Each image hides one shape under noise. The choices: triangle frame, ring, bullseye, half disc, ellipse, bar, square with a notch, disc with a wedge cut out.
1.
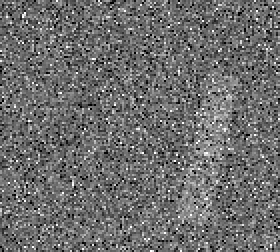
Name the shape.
bar
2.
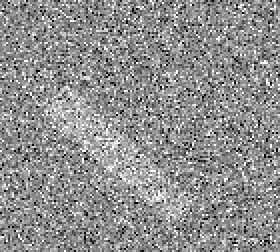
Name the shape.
bar
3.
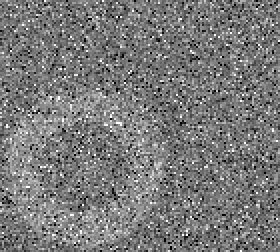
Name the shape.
ring
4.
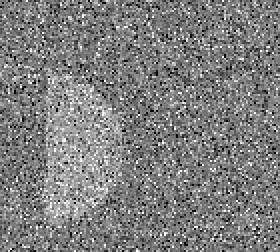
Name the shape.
half disc
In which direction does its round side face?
right
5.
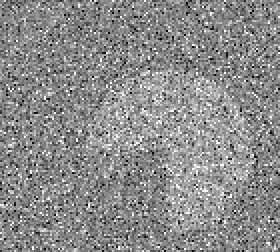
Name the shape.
disc with a wedge cut out
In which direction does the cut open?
down and left
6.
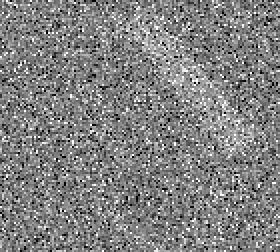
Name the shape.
bar
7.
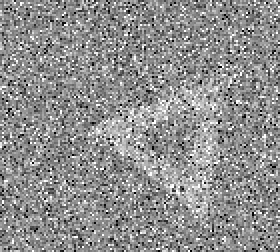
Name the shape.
triangle frame
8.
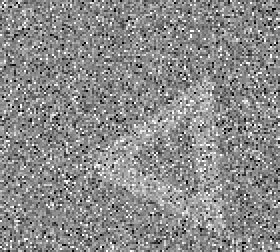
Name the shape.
triangle frame
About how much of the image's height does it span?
two thirds
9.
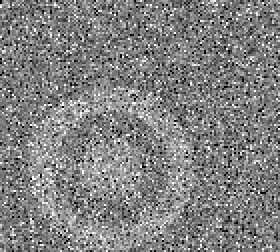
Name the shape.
bullseye
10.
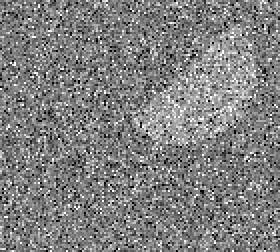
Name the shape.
half disc
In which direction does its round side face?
down and right
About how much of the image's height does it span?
half
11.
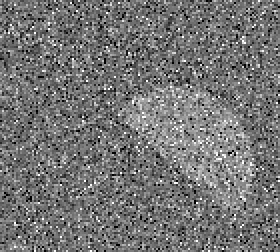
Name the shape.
half disc
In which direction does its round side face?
up and right
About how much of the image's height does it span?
half
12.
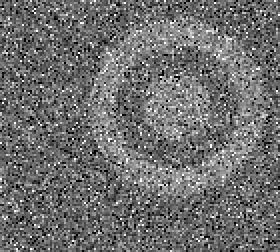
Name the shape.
bullseye
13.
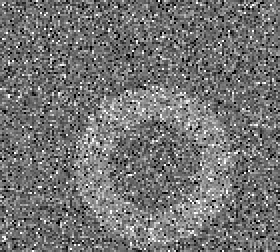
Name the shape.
ring
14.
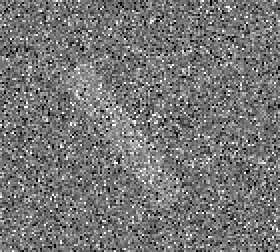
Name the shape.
bar
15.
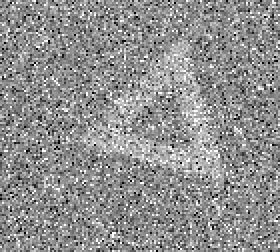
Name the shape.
triangle frame
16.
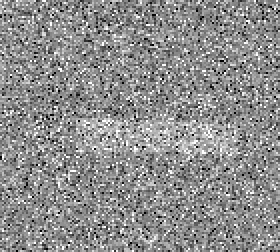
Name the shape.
bar
